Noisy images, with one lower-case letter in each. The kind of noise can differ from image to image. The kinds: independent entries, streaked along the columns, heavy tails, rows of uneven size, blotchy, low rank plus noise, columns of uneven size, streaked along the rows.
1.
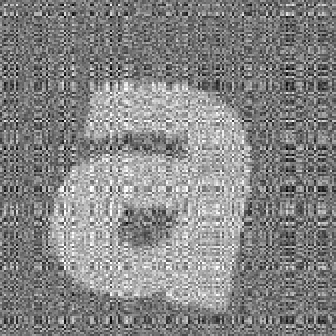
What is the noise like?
low rank plus noise
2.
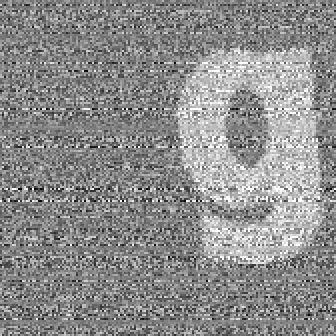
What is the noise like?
rows of uneven size
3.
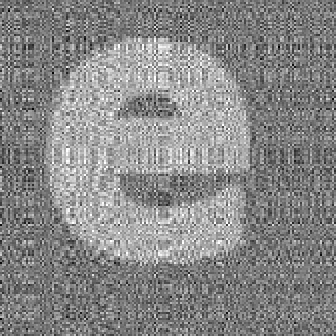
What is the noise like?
low rank plus noise
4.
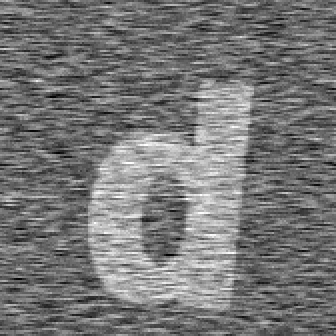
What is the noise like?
streaked along the rows
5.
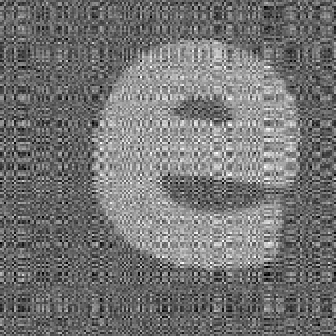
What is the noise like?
low rank plus noise
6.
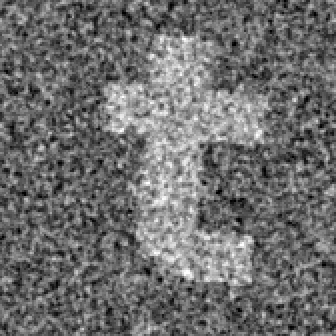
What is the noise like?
blotchy
